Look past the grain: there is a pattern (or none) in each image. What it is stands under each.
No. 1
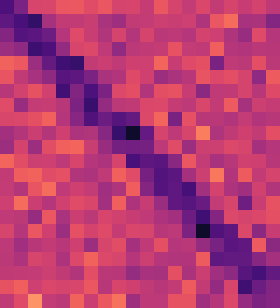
a diagonal band
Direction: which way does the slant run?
top left to bottom right
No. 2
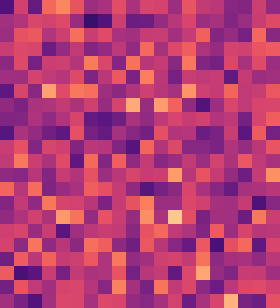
only noise
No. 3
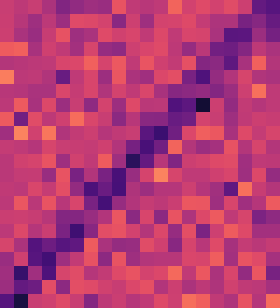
a diagonal band
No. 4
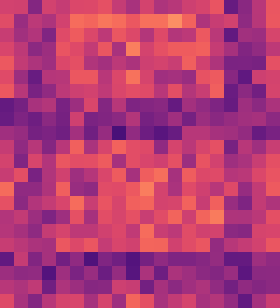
bands of rows crossing bands of columns
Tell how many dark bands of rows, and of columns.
2 and 2
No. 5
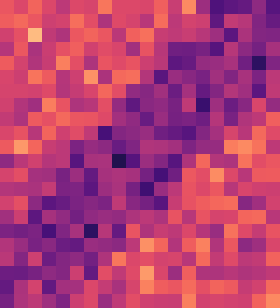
a diagonal band
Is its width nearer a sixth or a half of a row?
a half
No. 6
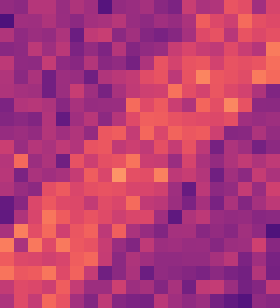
a diagonal band
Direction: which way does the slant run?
bottom left to top right
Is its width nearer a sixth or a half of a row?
a half
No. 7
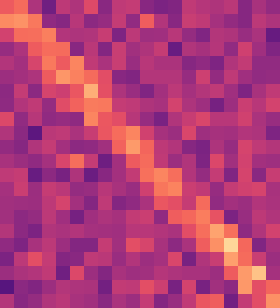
a diagonal band
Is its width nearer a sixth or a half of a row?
a sixth
